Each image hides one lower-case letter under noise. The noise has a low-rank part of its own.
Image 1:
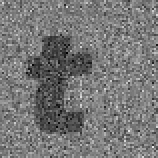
dark t
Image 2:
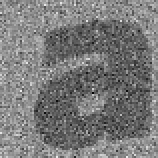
dark a
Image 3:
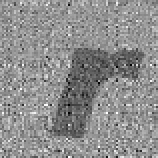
dark r
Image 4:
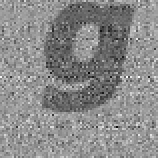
dark g
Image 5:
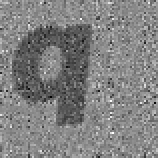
dark q
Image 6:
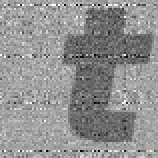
dark t
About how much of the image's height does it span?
nearly all
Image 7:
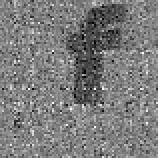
dark f
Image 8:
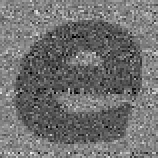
dark e
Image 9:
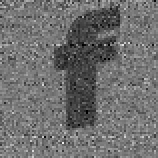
dark f
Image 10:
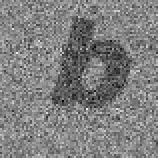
dark b
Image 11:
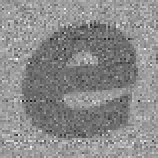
dark e
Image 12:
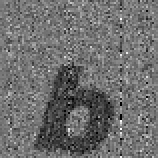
dark b
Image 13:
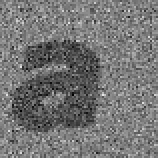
dark a
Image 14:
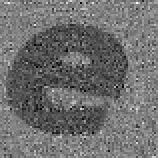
dark e
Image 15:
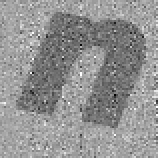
dark n
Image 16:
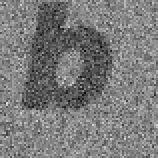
dark b
